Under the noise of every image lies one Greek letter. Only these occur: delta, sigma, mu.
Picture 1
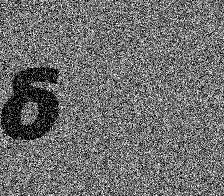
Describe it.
dark delta, middle left
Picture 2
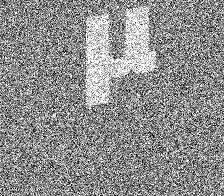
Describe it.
light mu
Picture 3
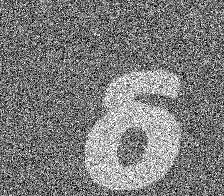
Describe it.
light delta
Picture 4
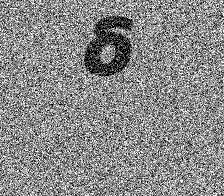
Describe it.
dark delta, top middle
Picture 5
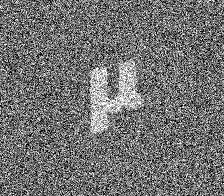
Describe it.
light mu, centre
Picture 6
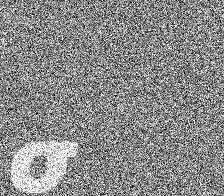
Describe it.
light sigma, bottom left
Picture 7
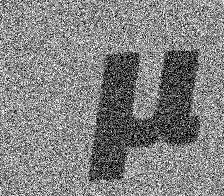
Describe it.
dark mu
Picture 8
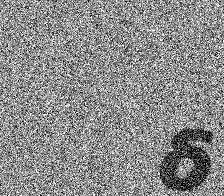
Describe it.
dark delta, bottom right
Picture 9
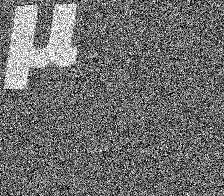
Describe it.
light mu, top left
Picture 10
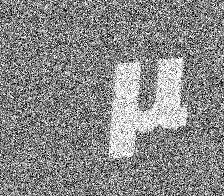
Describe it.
light mu
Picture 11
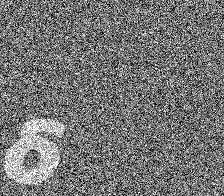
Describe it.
light delta, bottom left
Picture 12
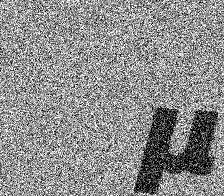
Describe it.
dark mu, bottom right
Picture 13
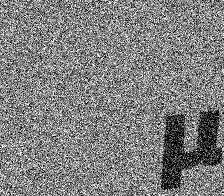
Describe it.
dark mu, bottom right
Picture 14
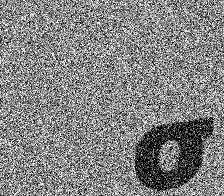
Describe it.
dark sigma, bottom right
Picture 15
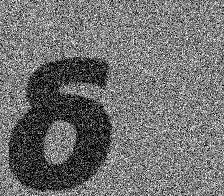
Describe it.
dark delta
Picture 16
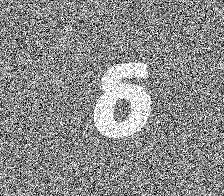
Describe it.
light delta, centre
